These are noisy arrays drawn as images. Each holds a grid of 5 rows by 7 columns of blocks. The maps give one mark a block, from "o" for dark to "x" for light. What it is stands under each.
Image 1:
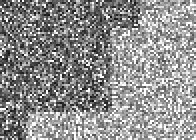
oooooxx
ooooxxx
ooooxxx
ooooxxx
oxxxxxx
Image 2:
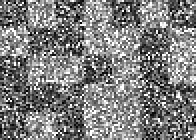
oxoxoxo
xooxxox
oxxoxox
oooxxoo
oxoxxoo
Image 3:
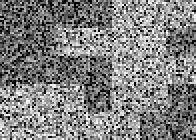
ooooxxx
ooxxxxo
ooooxxx
xxxoxxo
xxxxxoo
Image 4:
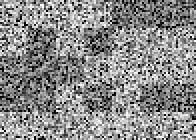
xxxxooo
xoxoxxx
oooxxxx
ooxoxoo
xxxxxxx
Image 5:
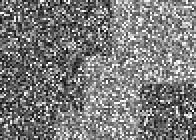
ooooxxx
ooooxxx
oooxxxx
oooxxoo
ooxxxoo
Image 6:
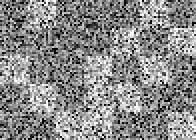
oxoooxo
ooooxox
xooxoxo
oxoxxoo
ooxxoox
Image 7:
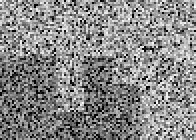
xxxxxxx
xxxxxxx
ooxoxxx
ooxooxx
oooooxx
